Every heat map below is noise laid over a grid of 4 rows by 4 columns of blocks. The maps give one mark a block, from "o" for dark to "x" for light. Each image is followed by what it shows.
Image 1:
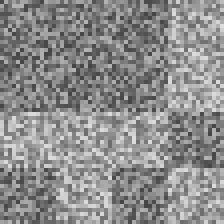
o o o x
o o o x
x x x o
o x o x
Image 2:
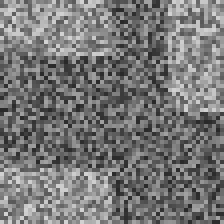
x x o x
o o o x
o o o o
x x o o
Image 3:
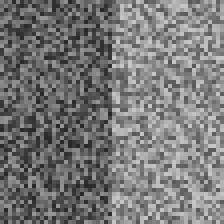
o o x x
o o x x
o o x x
o o x x
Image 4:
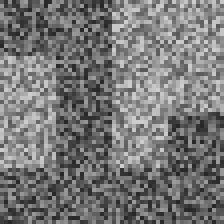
o o x x
x o x x
x o x o
o o o o
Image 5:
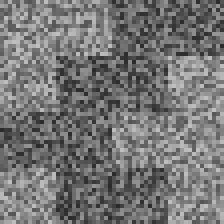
x x o o
x o o x
o o x x
x o o x
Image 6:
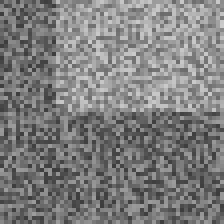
o x x x
o x x x
o o o o
o o o o
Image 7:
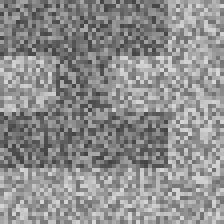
o o o x
x o x x
o o o x
x x x x
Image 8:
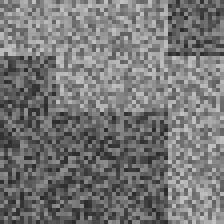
x x x o
o x x x
o o o x
o o o x
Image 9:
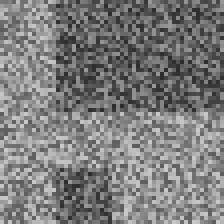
x o o o
x o o o
x x x x
x o x x
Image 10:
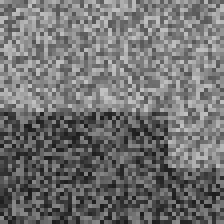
x x x x
x x x x
o o o x
o o o o
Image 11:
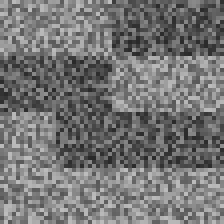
x x o o
o o x x
x o o o
x x x x
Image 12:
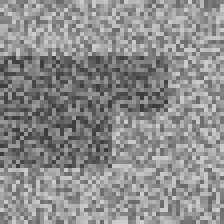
x x x x
o o o x
o o x x
x x x x
